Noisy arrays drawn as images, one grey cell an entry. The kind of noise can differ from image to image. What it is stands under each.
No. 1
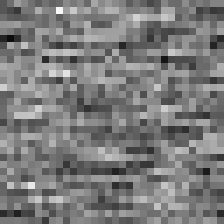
streaked along the rows
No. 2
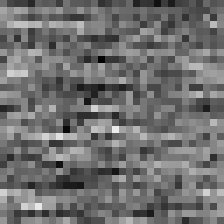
streaked along the rows
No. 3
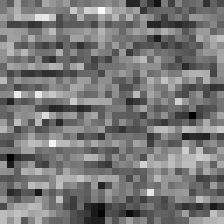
streaked along the rows
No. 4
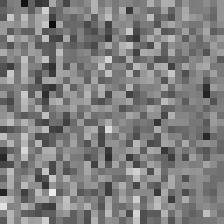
columns of uneven size
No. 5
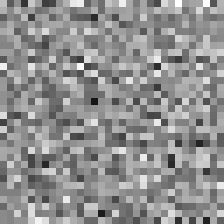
low rank plus noise
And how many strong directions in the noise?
three or four
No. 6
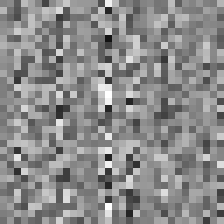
columns of uneven size
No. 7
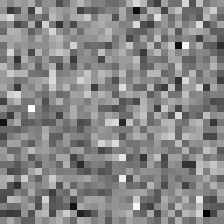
low rank plus noise
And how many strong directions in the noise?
five to eight
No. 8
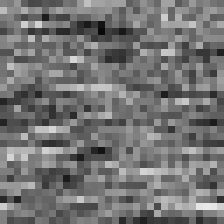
streaked along the rows
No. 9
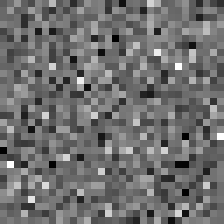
heavy tails
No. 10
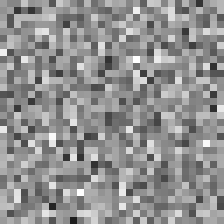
independent entries
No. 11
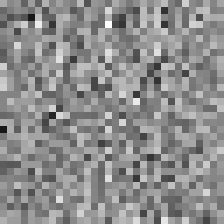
low rank plus noise
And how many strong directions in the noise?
one
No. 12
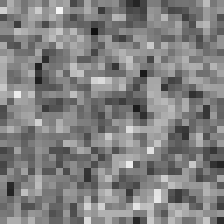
blotchy
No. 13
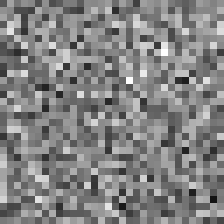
independent entries
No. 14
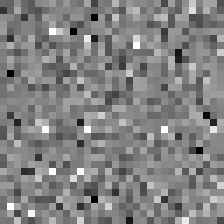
heavy tails
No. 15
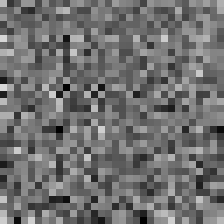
low rank plus noise
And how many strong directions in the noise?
three or four
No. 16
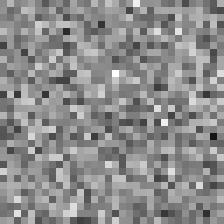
independent entries
